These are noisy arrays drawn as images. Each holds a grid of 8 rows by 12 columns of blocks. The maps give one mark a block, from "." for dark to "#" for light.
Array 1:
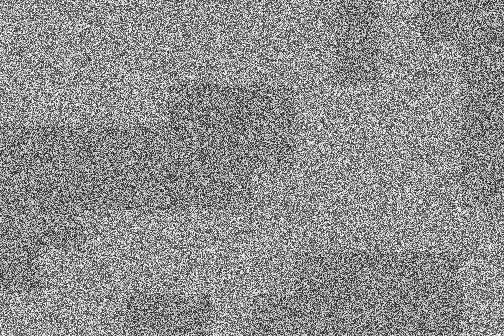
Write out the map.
# # # # # # # # . # . .
# # # # # # # # . # # .
# # # # . . . # # # # .
. . . . . . . # # # # .
. . . . . . # # # # # .
. . # # # # # # # # # #
. # # # # # # . . . . #
# # # . . # . . . . . #
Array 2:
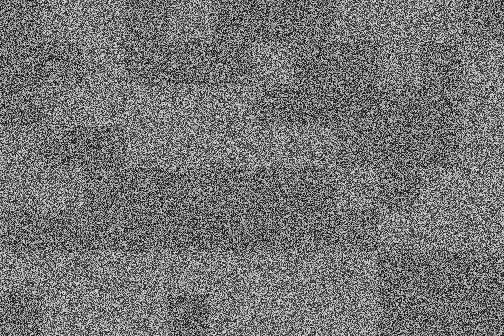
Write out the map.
. # # . # . . . # # # .
. . # . . . # . . # . #
. # # # # # . . . . . #
# . . # # # # # . . . #
# # . . . . . . # . # #
. . . . . . . . . # # #
# # # # # # # # # . . .
. # # # . # # # # . . .
